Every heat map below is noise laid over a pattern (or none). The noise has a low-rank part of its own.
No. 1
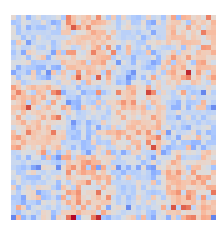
a checkerboard
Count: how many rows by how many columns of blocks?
3 by 4
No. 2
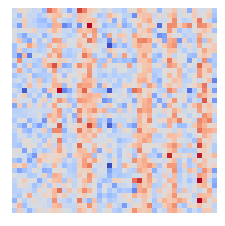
bands of columns
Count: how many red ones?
5
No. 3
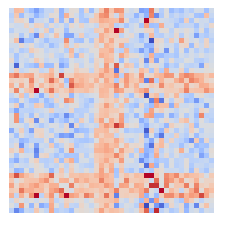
bands of rows crossing bands of columns
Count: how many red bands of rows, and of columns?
2 and 1
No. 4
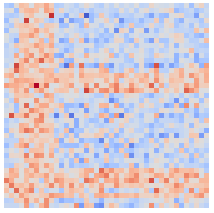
bands of rows crossing bands of columns
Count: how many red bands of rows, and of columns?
2 and 1
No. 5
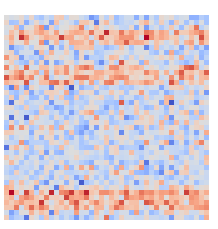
bands of rows
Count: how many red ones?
3
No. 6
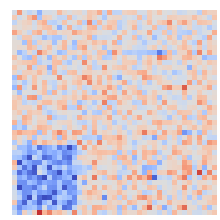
one block
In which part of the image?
bottom left
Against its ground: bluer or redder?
bluer
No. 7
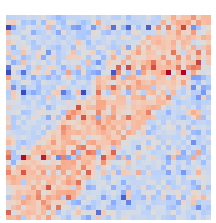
a diagonal band
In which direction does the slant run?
bottom left to top right
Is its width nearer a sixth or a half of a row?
a half
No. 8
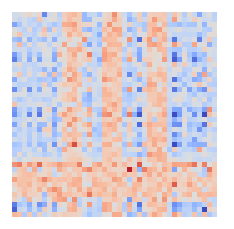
bands of rows crossing bands of columns
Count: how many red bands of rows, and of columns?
1 and 3
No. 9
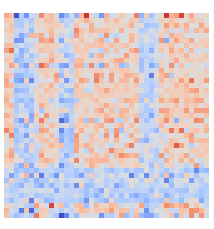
bands of rows crossing bands of columns
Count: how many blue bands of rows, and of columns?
1 and 3
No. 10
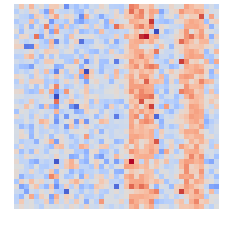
bands of columns
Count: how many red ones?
2
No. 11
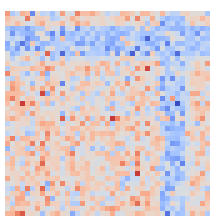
bands of rows crossing bands of columns
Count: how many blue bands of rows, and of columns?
1 and 1
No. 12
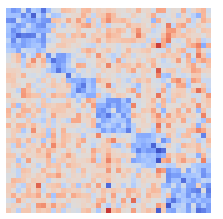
blocks along the diagonal
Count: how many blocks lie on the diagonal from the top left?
6
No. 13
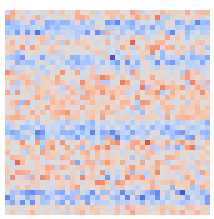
bands of rows
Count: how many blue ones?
4
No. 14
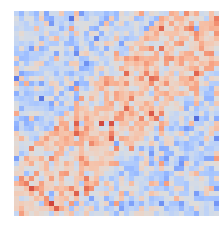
a diagonal band
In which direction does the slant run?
bottom left to top right
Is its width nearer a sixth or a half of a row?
a half
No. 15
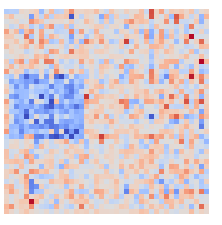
one block
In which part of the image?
middle left
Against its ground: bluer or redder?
bluer
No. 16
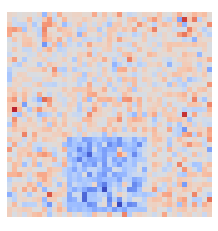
one block
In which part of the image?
bottom middle
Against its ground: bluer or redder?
bluer
